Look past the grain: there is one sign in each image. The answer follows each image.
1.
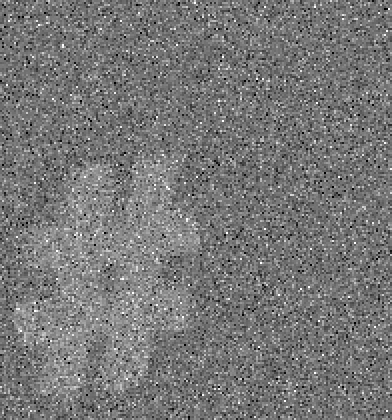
light hash sign
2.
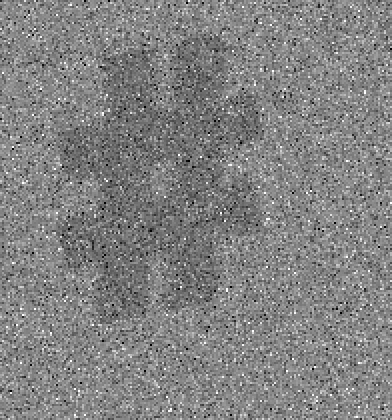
dark hash sign
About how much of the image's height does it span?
two thirds
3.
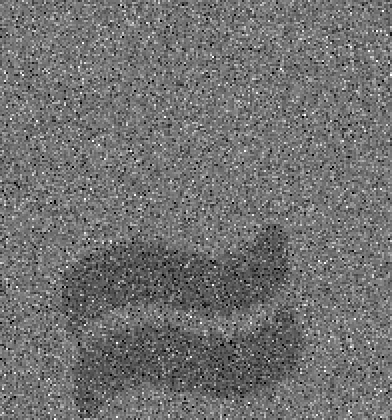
dark approximately sign
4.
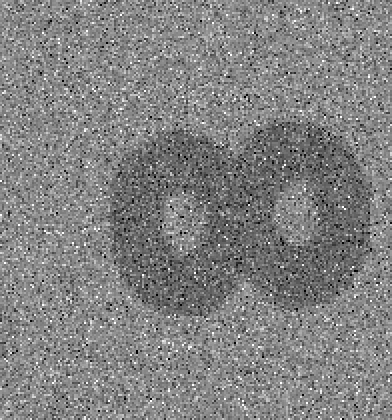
dark infinity sign
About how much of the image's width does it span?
two thirds
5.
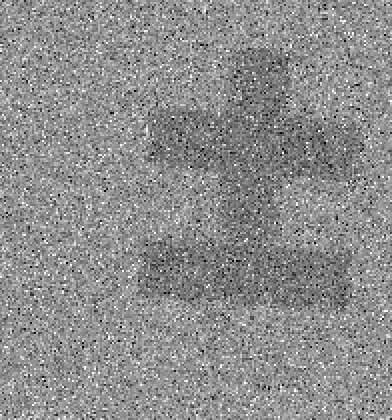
dark plus-minus sign
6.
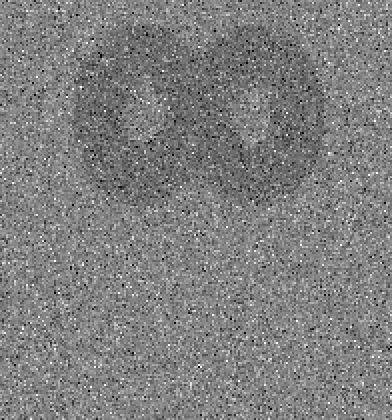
dark infinity sign
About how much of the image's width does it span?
two thirds
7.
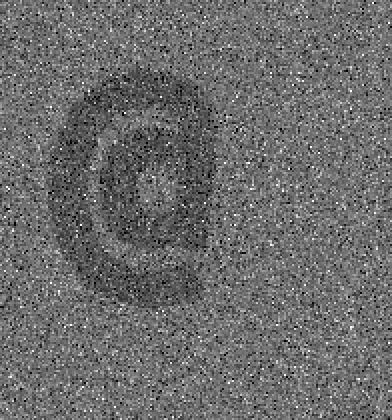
dark at sign
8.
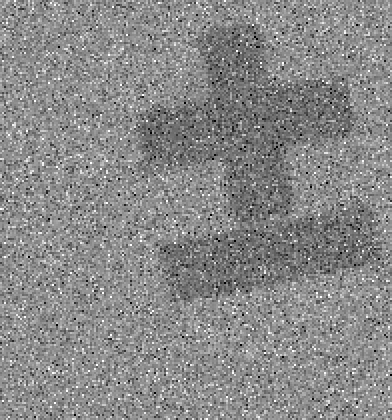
dark plus-minus sign
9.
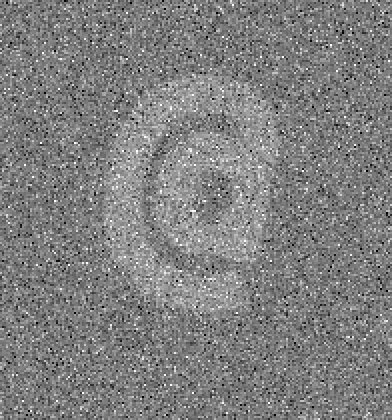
light at sign
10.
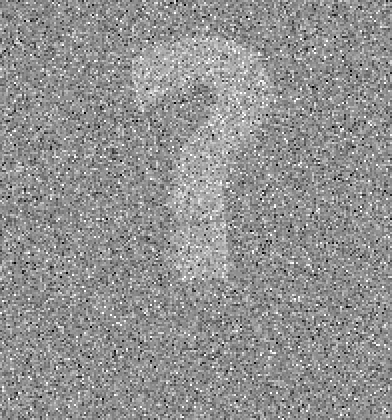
light question mark
